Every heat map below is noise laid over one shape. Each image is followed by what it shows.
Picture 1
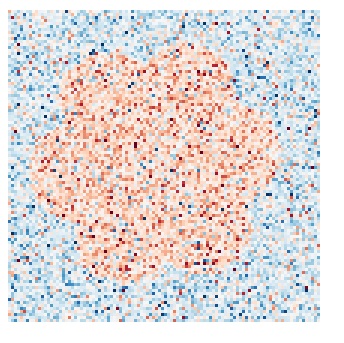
flower
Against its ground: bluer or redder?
redder
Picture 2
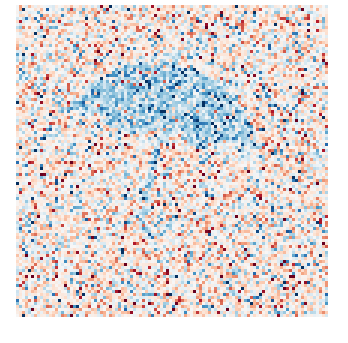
umbrella
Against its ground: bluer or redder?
bluer
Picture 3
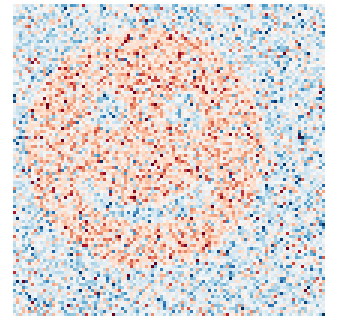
smiling face
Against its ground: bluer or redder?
redder
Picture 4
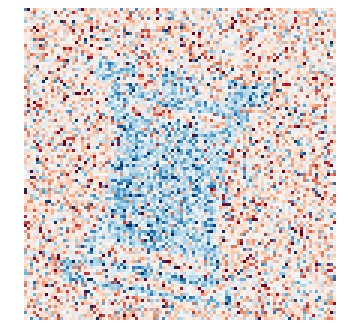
chess rook
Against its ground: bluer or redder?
bluer
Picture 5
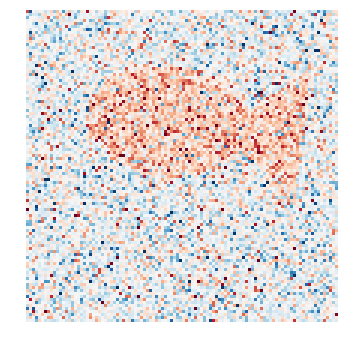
fish
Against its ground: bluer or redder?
redder
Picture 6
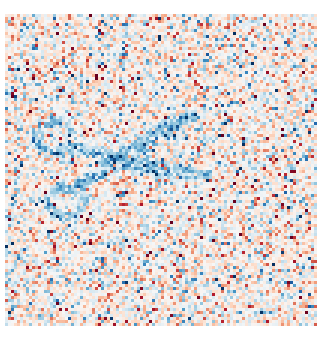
pair of scissors
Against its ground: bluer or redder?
bluer
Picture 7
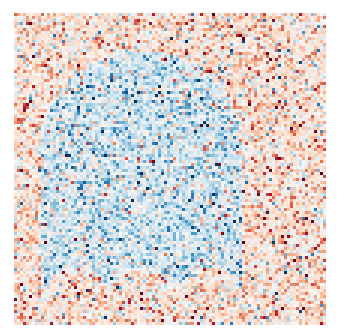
ghost
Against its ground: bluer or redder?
bluer
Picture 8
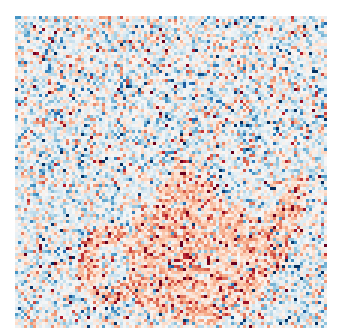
teapot
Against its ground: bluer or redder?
redder
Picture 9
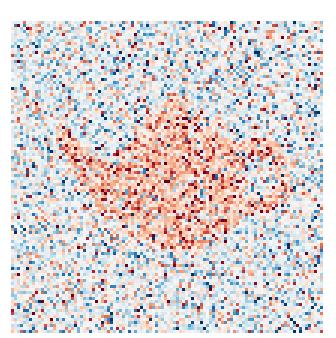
teapot
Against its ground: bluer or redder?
redder
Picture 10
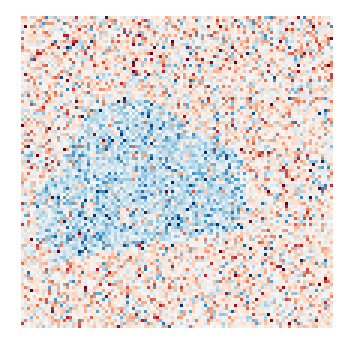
cloud
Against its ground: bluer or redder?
bluer
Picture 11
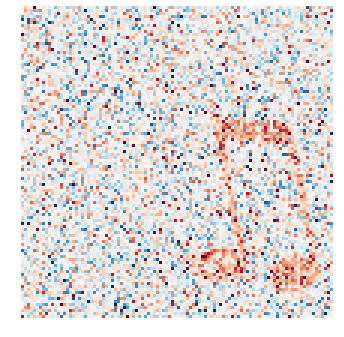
pair of musical notes
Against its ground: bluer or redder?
redder
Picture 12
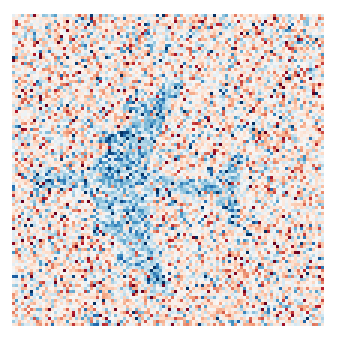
airplane
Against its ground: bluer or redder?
bluer
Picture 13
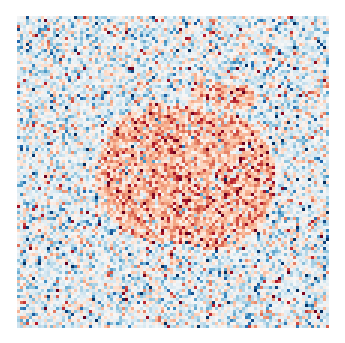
apple
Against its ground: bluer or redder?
redder
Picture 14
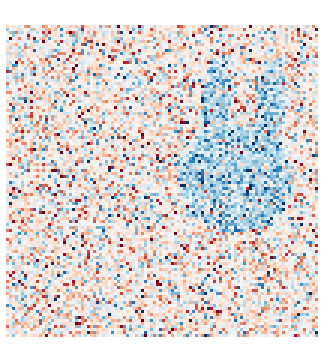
rabbit's head
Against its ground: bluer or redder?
bluer
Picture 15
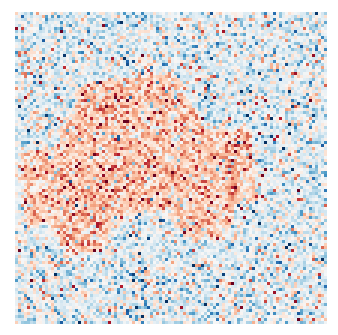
car
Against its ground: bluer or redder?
redder
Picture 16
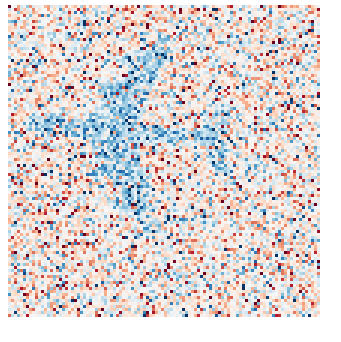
airplane
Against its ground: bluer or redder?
bluer
